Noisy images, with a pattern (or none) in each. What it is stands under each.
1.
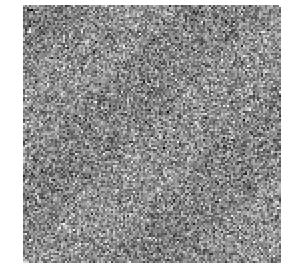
diagonal stripes
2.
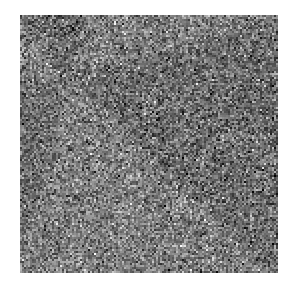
spokes from one point
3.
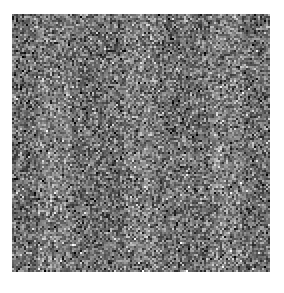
vertical stripes
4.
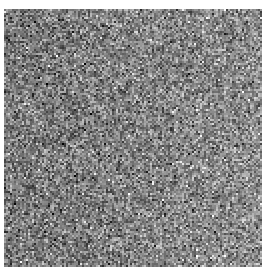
a smooth slope
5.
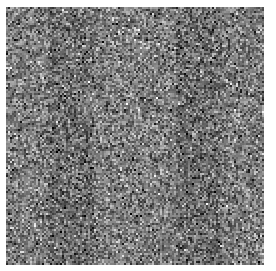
vertical stripes
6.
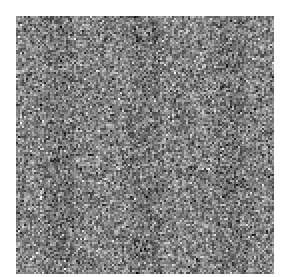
vertical stripes
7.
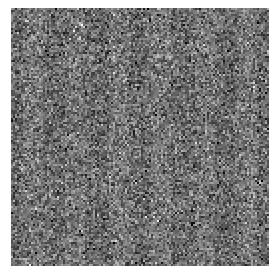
vertical stripes
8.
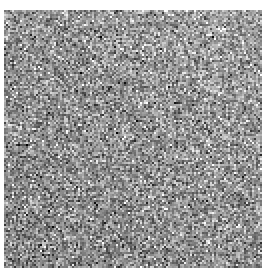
a smooth slope
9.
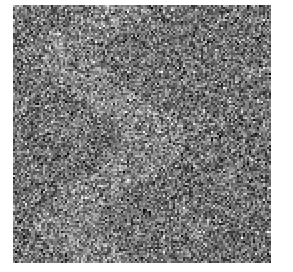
a wavy band
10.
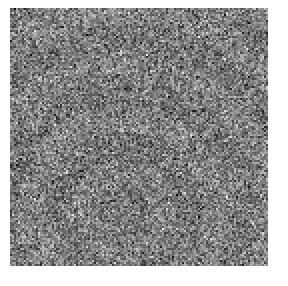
rings round one point
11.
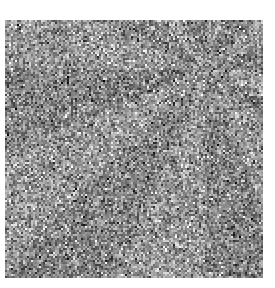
spokes from one point
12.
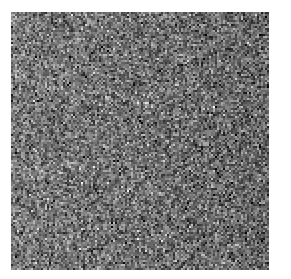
a smooth slope
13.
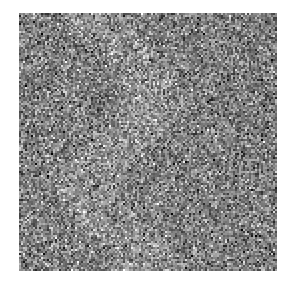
a wavy band
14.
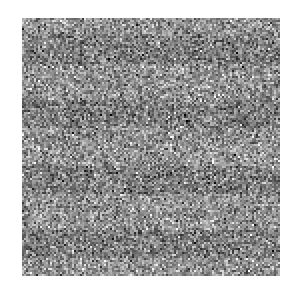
horizontal stripes
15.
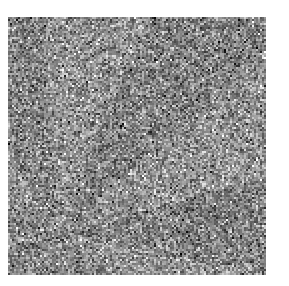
spokes from one point
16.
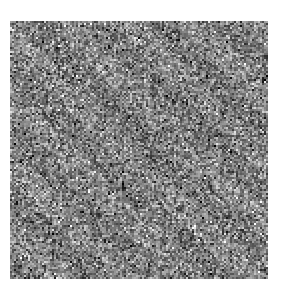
diagonal stripes
